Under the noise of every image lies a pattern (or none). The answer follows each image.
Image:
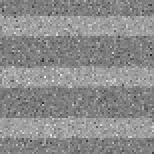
horizontal stripes
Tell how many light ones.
3
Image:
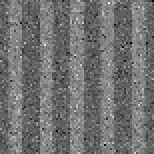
vertical stripes
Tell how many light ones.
5
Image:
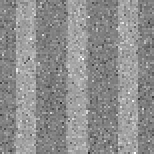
vertical stripes
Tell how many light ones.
3
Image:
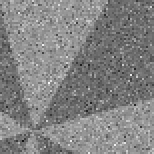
spokes from one point
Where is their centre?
bottom left
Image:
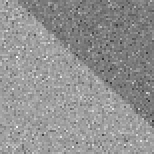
a sharp edge
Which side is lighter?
bottom left
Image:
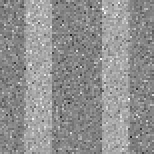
vertical stripes
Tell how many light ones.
2
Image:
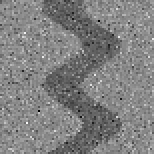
a wavy band
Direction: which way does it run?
top to bottom
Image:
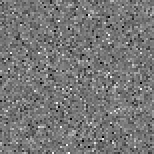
only noise
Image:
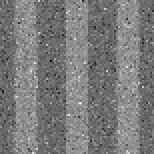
vertical stripes
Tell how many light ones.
3
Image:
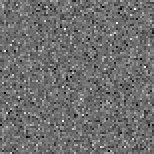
only noise
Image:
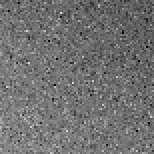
a smooth slope
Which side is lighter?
bottom left
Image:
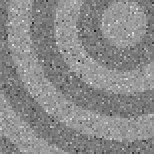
rings round one point
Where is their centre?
top right
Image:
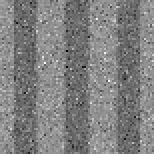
vertical stripes
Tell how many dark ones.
3
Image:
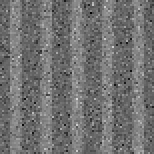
vertical stripes
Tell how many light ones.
5
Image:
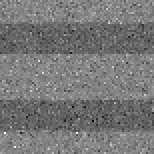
horizontal stripes
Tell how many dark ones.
2
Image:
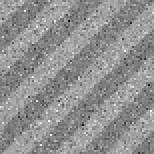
diagonal stripes
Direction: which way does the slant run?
bottom left to top right
